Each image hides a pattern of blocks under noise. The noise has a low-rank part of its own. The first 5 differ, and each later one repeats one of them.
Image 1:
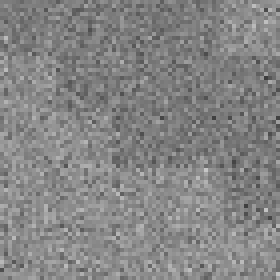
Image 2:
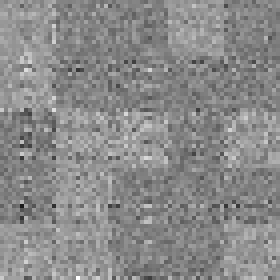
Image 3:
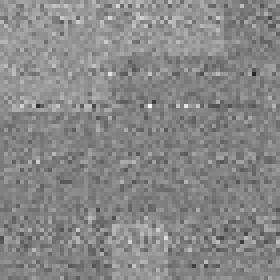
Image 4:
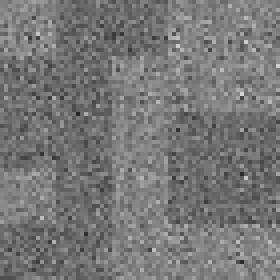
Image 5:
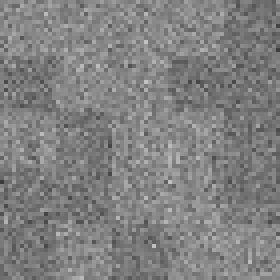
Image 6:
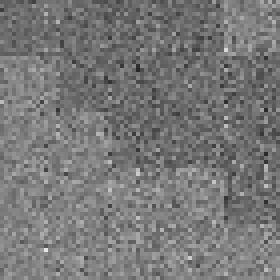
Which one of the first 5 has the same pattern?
1
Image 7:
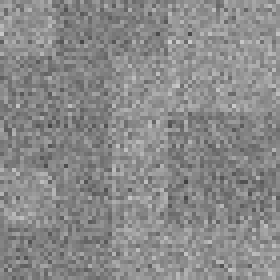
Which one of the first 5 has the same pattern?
4
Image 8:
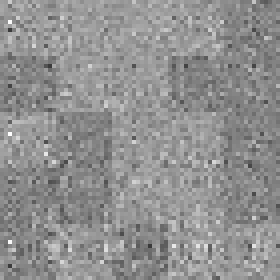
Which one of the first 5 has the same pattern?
5
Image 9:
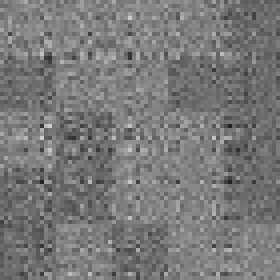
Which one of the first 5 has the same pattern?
5
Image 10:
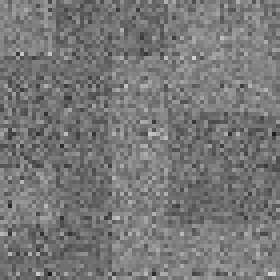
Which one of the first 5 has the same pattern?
4
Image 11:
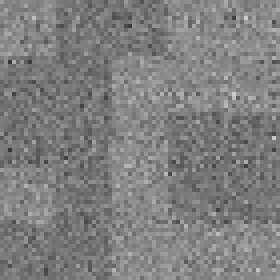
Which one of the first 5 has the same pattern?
4
